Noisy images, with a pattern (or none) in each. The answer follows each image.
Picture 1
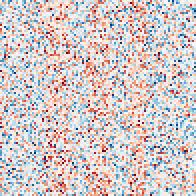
bands of columns
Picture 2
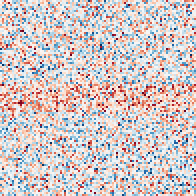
one band of rows
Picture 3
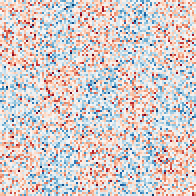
a checkerboard
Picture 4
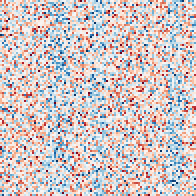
bands of columns
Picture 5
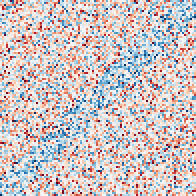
a diagonal band
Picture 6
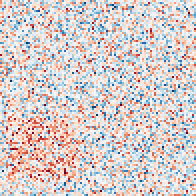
one block
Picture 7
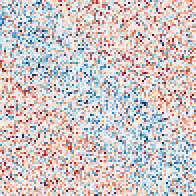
a diagonal band
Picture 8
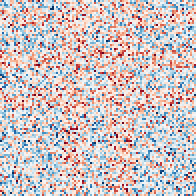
bands of rows crossing bands of columns
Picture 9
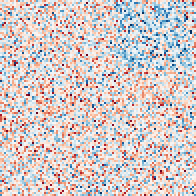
one block
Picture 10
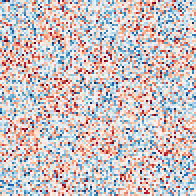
a checkerboard
